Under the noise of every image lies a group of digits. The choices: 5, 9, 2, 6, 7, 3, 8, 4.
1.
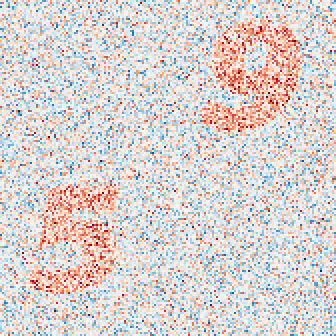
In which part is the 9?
top right
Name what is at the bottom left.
5
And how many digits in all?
2
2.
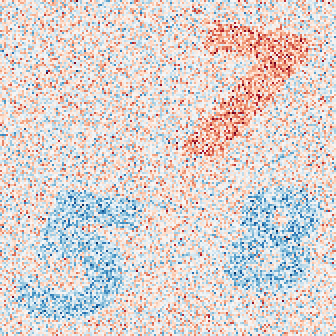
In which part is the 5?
bottom left
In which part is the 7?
top right
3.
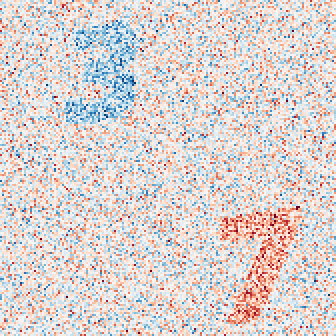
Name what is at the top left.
3
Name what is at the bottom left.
nothing
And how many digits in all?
2
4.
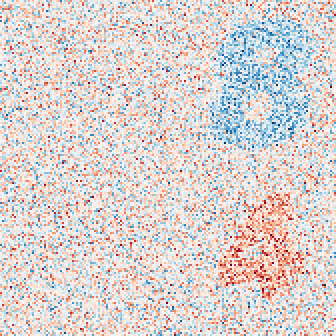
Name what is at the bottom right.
4
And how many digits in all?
2
